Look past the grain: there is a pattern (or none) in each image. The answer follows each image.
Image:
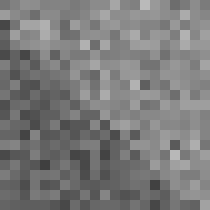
a sharp edge
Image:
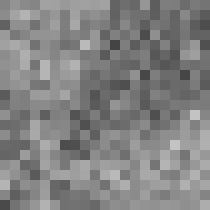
spokes from one point
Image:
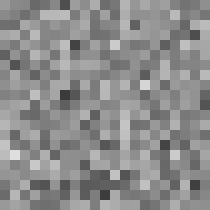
only noise
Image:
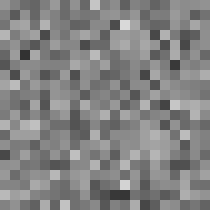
only noise
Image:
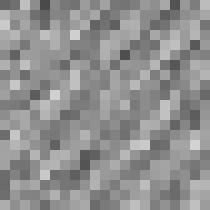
diagonal stripes
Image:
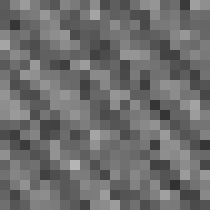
diagonal stripes
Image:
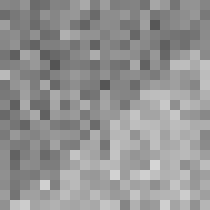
a sharp edge
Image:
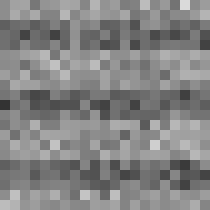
horizontal stripes
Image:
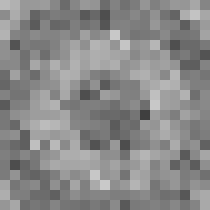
rings round one point
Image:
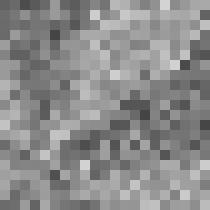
spokes from one point
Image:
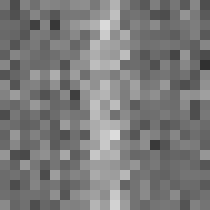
one vertical stripe
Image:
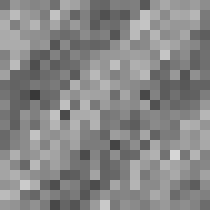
diagonal stripes
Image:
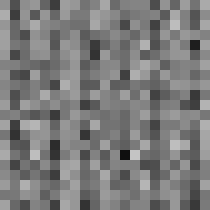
vertical stripes
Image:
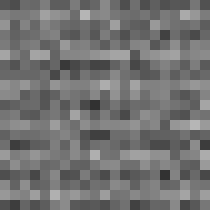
horizontal stripes
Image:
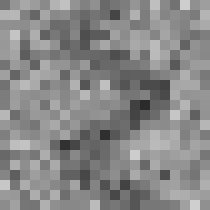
a wavy band
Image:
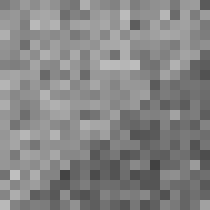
a sharp edge
